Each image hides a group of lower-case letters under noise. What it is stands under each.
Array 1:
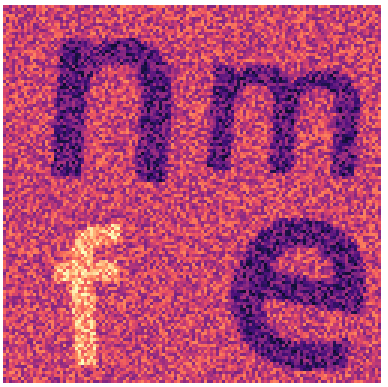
top left: dark n; top right: dark m; bottom left: light f; bottom right: dark e
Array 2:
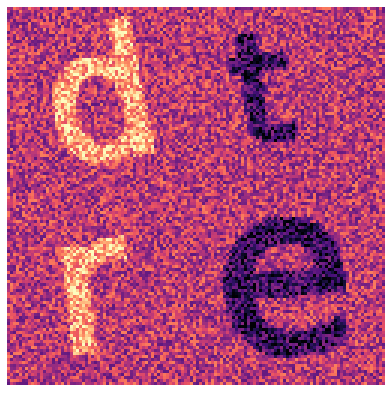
top left: light d; top right: dark t; bottom left: light r; bottom right: dark e
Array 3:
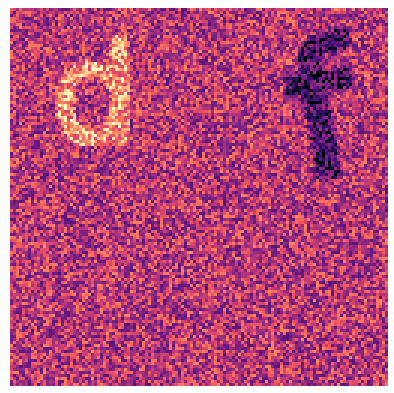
top left: light d; top right: dark f
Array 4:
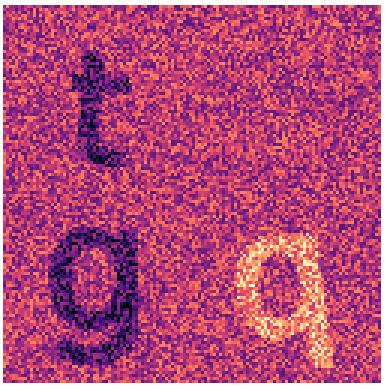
top left: dark t; bottom left: dark g; bottom right: light q
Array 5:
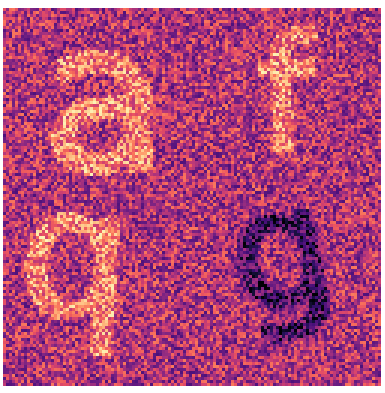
top left: light a; top right: light f; bottom left: light q; bottom right: dark g
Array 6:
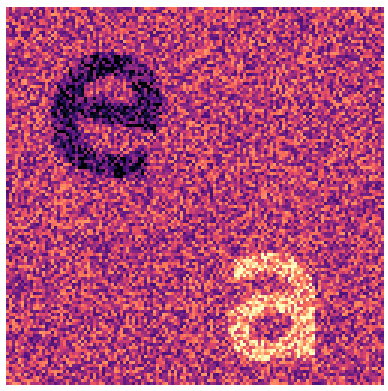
top left: dark e; bottom right: light a
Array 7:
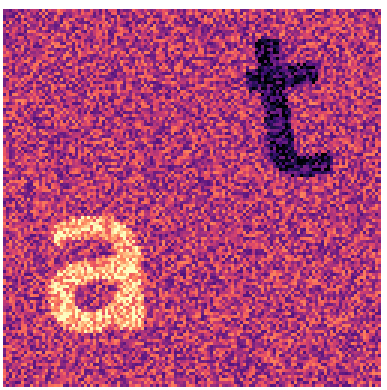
top right: dark t; bottom left: light a
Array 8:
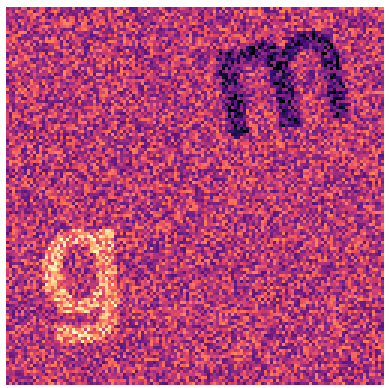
top right: dark m; bottom left: light g
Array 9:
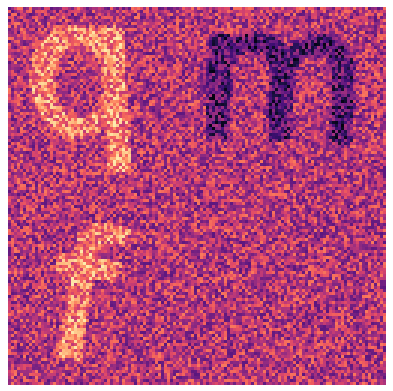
top left: light q; top right: dark m; bottom left: light f
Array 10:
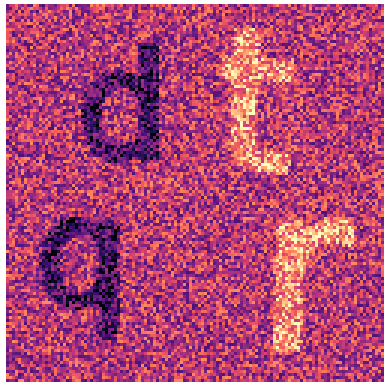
top left: dark d; top right: light t; bottom left: dark q; bottom right: light r
